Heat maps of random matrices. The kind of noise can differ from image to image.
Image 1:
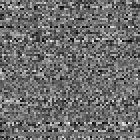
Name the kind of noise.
rows of uneven size
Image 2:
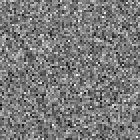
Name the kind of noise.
independent entries
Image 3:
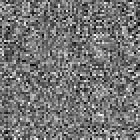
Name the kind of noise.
low rank plus noise
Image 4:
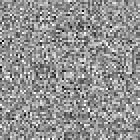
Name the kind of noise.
low rank plus noise
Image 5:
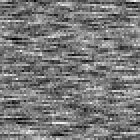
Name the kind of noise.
streaked along the rows
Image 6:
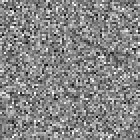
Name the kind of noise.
independent entries
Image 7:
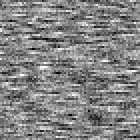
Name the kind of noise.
streaked along the rows
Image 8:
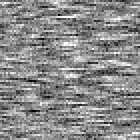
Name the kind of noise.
streaked along the rows
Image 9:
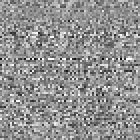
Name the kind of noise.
rows of uneven size
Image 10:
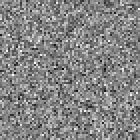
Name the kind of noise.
independent entries
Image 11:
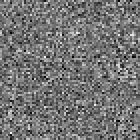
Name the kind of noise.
low rank plus noise
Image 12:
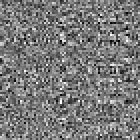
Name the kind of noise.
low rank plus noise
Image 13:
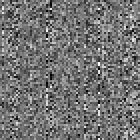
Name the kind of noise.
columns of uneven size
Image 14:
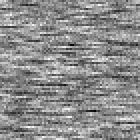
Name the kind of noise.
streaked along the rows
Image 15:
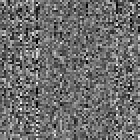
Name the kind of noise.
columns of uneven size
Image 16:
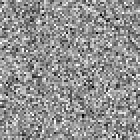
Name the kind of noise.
independent entries
